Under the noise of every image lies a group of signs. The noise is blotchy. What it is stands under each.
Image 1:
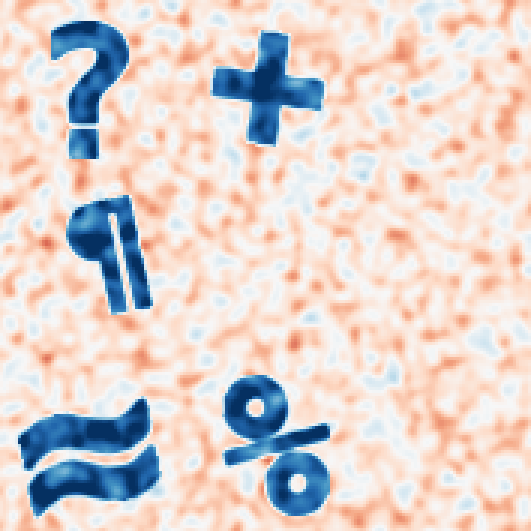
top left: question mark; top middle: plus sign; middle left: pilcrow; bottom left: approximately sign; bottom middle: percent sign
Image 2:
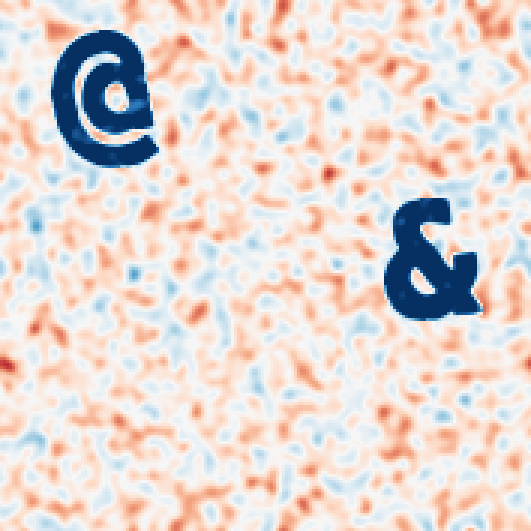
top left: at sign; middle right: ampersand
